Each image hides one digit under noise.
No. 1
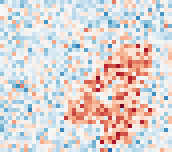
4
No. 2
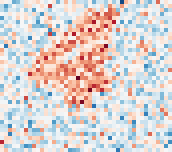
4
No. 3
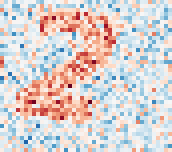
2
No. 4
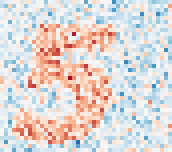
5
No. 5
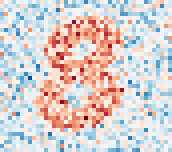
8
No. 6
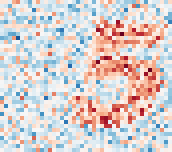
5
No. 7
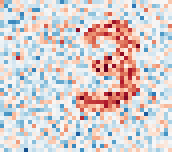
3
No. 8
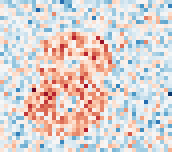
8
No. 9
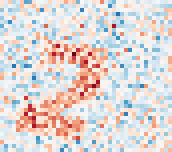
2
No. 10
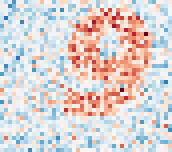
9
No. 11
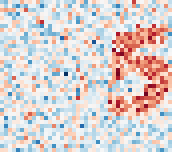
5
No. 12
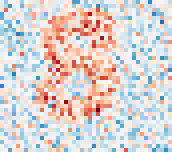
8
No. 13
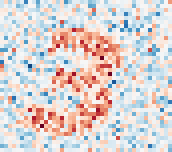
3
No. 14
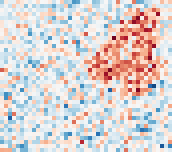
4
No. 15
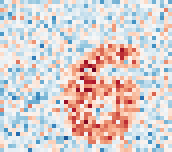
6
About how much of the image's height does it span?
two thirds
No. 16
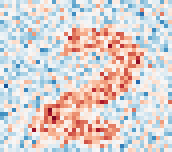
2
